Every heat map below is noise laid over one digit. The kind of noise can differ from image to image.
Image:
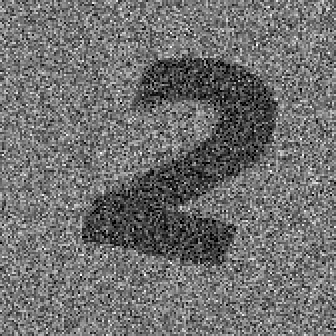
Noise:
independent entries
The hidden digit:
2
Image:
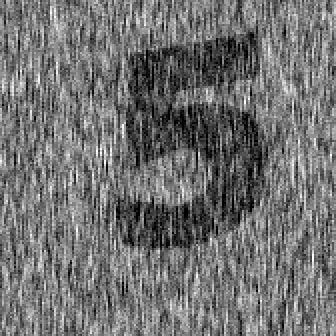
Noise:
streaked along the columns
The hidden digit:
5
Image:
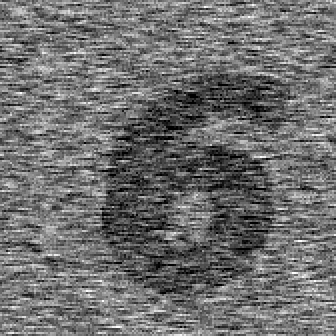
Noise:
streaked along the rows
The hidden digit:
6
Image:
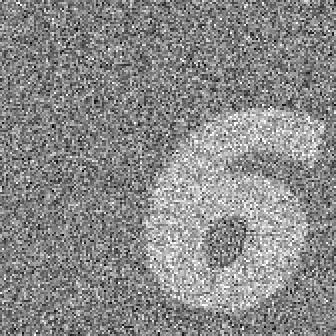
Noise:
independent entries
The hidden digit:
6
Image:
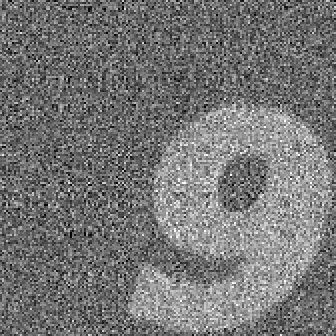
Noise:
low rank plus noise
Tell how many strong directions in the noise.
three or four
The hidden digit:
9
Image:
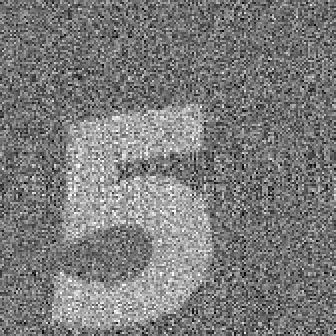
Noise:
low rank plus noise
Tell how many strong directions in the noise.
three or four
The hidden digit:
5
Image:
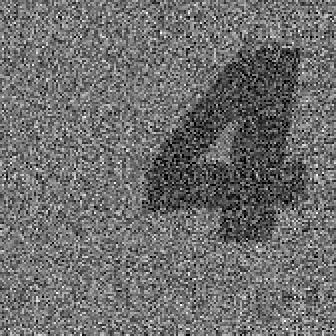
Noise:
low rank plus noise
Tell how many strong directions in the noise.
three or four
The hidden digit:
4
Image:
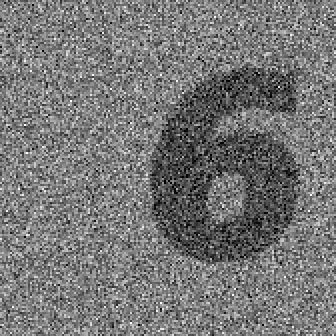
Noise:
independent entries
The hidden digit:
6
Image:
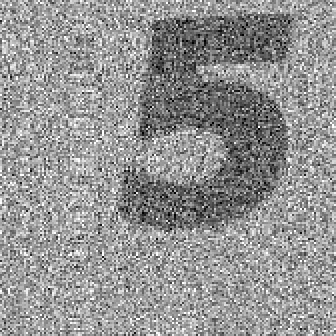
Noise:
low rank plus noise
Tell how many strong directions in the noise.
one
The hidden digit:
5
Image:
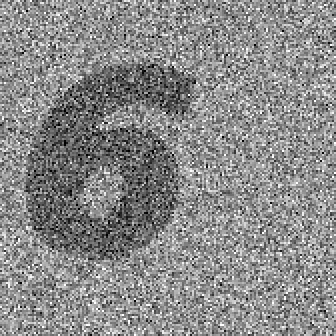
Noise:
independent entries
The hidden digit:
6
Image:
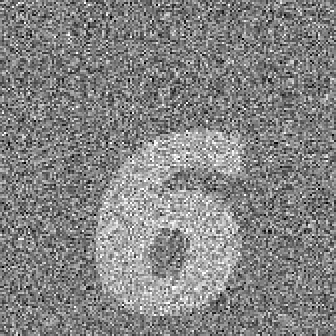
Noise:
low rank plus noise
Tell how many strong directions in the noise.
two
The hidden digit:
6
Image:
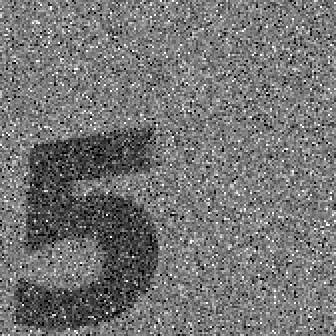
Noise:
heavy tails
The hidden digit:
5
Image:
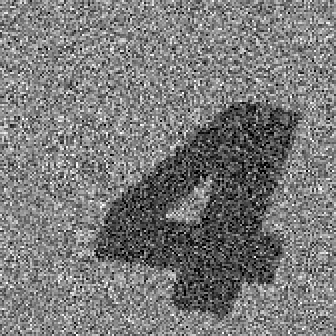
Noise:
low rank plus noise
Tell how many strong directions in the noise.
three or four
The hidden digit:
4
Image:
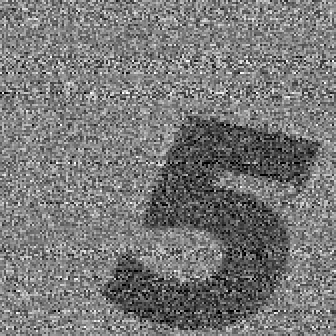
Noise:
rows of uneven size
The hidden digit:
5
